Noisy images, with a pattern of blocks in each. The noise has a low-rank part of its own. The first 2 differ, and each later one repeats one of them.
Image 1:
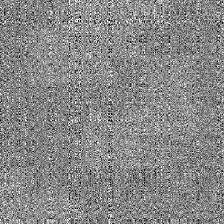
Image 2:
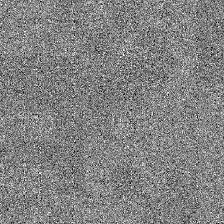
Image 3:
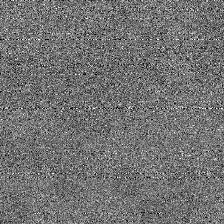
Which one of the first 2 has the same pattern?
2
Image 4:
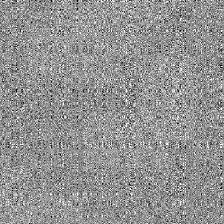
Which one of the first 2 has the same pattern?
1
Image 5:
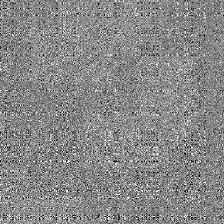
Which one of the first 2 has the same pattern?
1
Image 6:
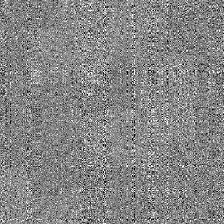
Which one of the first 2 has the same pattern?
1
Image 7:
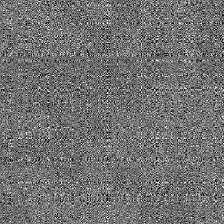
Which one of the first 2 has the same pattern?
2
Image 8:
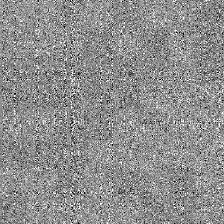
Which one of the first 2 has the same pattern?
2
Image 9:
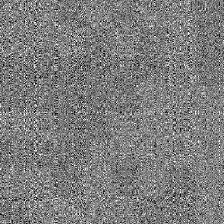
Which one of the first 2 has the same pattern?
2
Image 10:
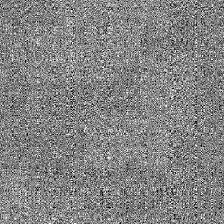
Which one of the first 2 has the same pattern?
1
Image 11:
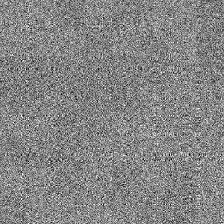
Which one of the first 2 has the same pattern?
2
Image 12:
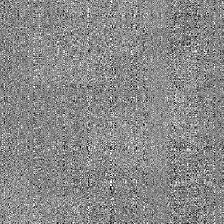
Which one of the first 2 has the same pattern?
1
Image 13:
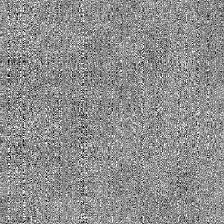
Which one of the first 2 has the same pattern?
2
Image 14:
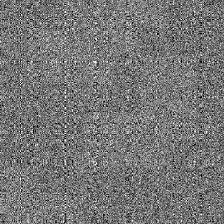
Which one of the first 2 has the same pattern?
1
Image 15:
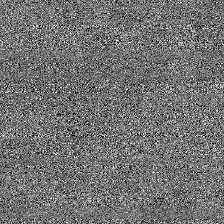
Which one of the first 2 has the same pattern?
2
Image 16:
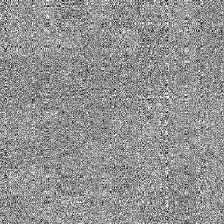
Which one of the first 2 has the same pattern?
2
